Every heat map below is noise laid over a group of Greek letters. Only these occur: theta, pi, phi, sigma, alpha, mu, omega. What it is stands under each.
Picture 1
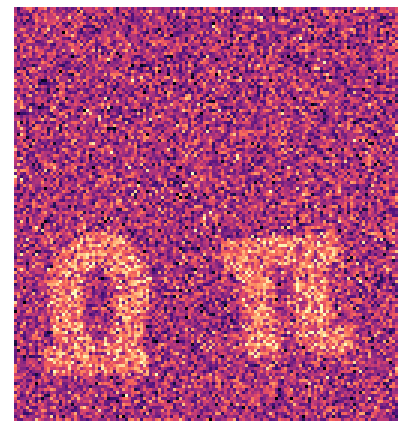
bottom left: light omega; bottom right: light pi
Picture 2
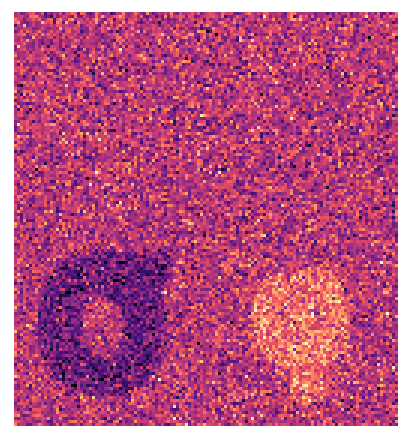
bottom left: dark sigma; bottom right: light phi
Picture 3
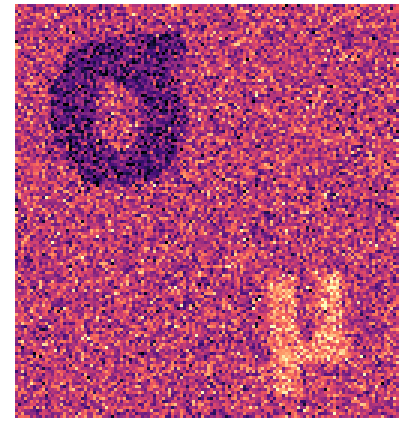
top left: dark sigma; bottom right: light mu
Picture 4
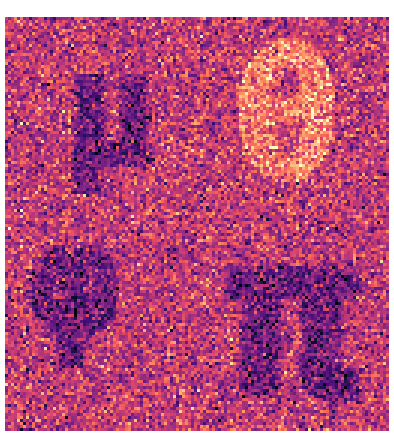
top left: dark mu; top right: light theta; bottom left: dark phi; bottom right: dark pi
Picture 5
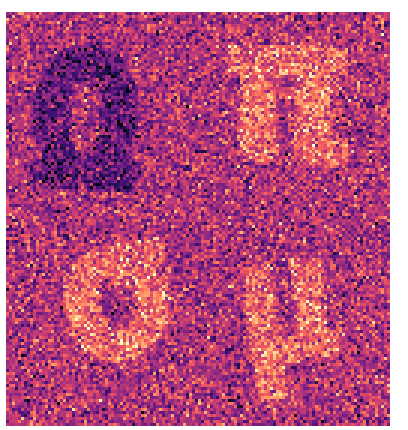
top left: dark omega; top right: light pi; bottom left: light sigma; bottom right: light mu
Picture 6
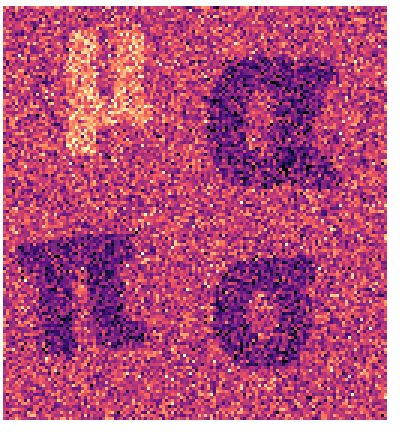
top left: light mu; top right: dark alpha; bottom left: dark pi; bottom right: dark sigma
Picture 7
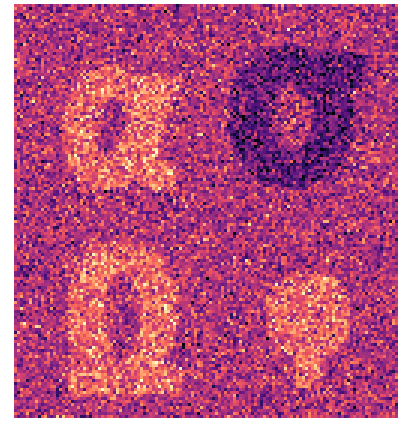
top left: light alpha; top right: dark sigma; bottom left: light omega; bottom right: light phi
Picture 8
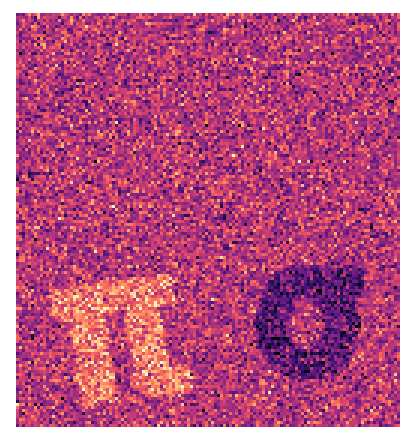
bottom left: light pi; bottom right: dark sigma
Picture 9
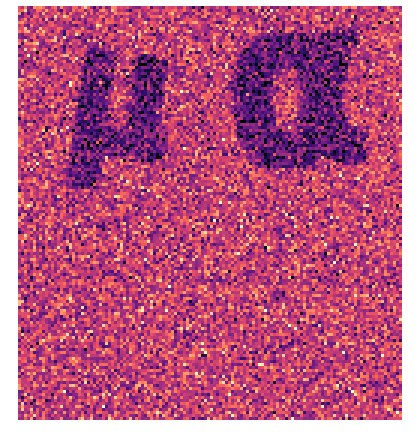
top left: dark mu; top right: dark alpha
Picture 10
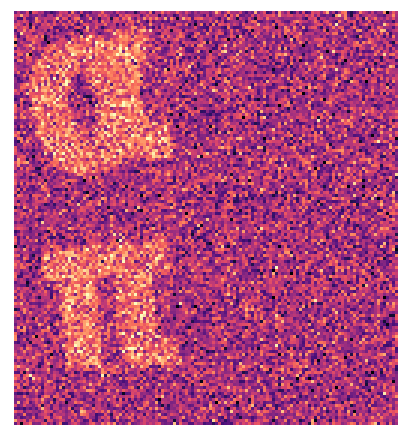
top left: light alpha; bottom left: light pi
